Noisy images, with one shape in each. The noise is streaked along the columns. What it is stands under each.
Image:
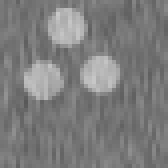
three dots
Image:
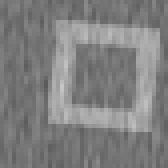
square frame
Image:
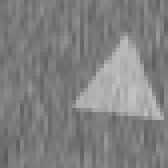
triangle
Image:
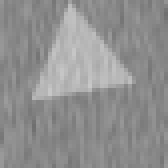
triangle
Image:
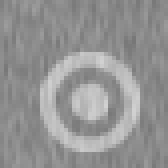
bullseye
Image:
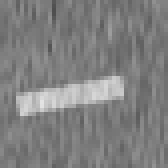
bar
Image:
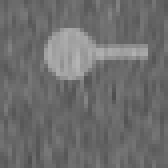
lollipop
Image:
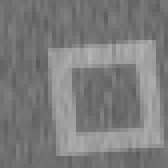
square frame
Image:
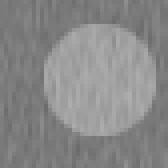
disc
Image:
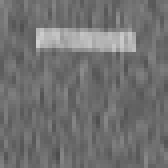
bar
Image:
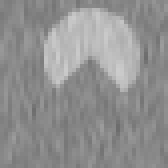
disc with a wedge cut out
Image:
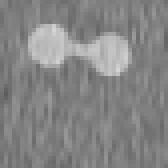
dumbbell
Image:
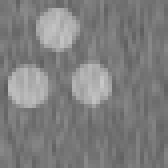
three dots
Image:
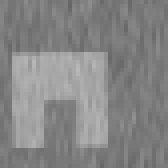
square with a notch
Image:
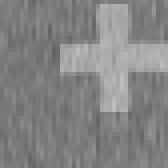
cross
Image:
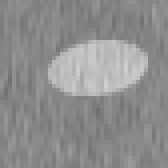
ellipse
